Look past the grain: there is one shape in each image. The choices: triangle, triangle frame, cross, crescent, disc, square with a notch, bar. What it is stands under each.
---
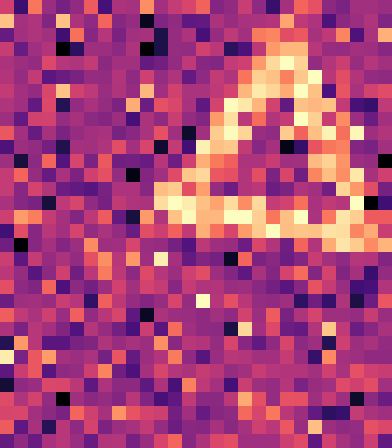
triangle frame
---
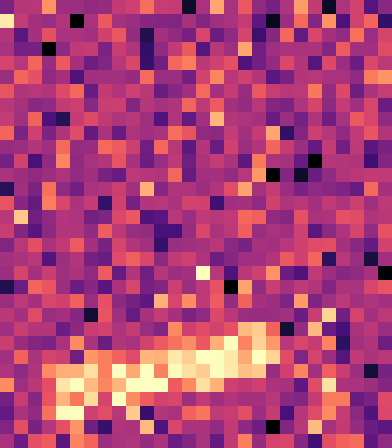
bar
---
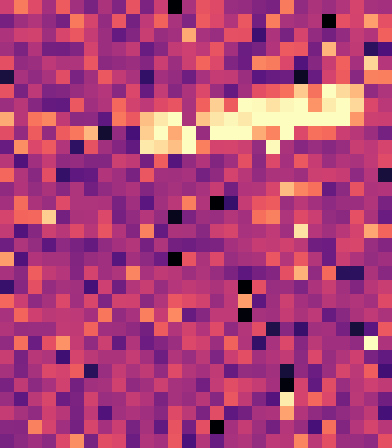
bar
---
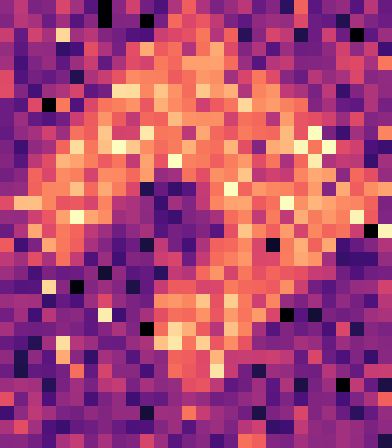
square with a notch
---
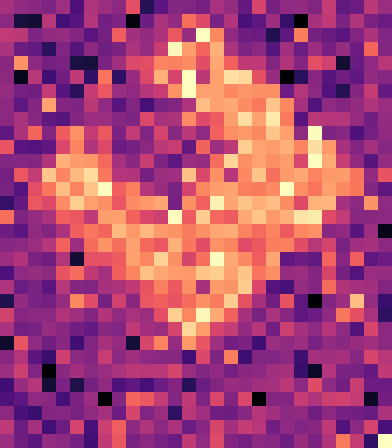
square with a notch
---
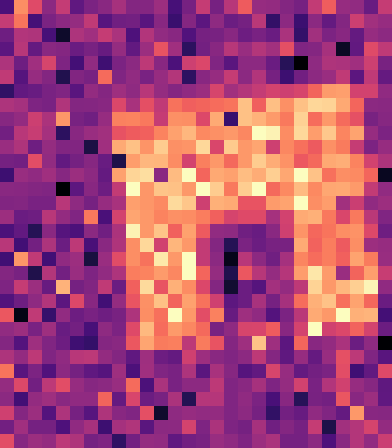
square with a notch
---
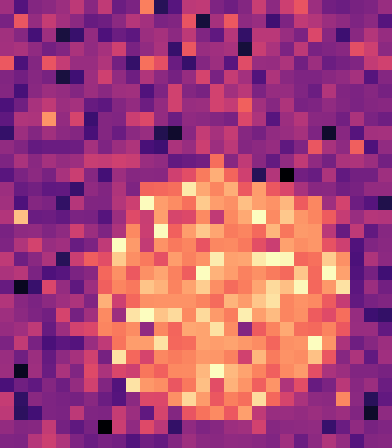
disc
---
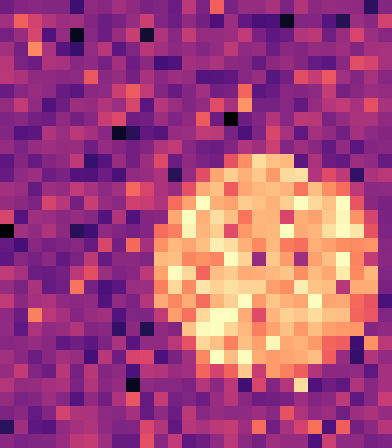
disc
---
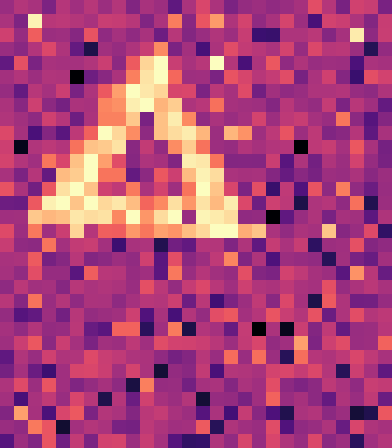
triangle frame
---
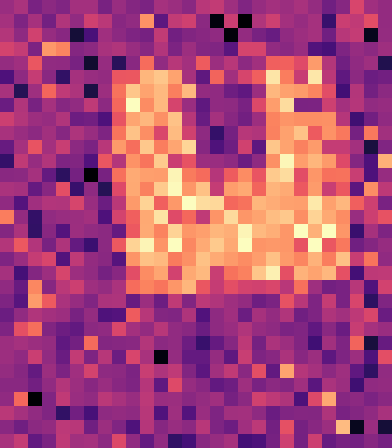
square with a notch
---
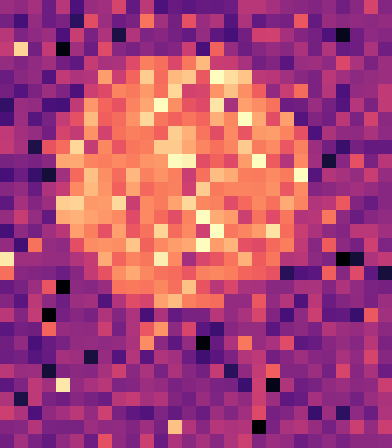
disc
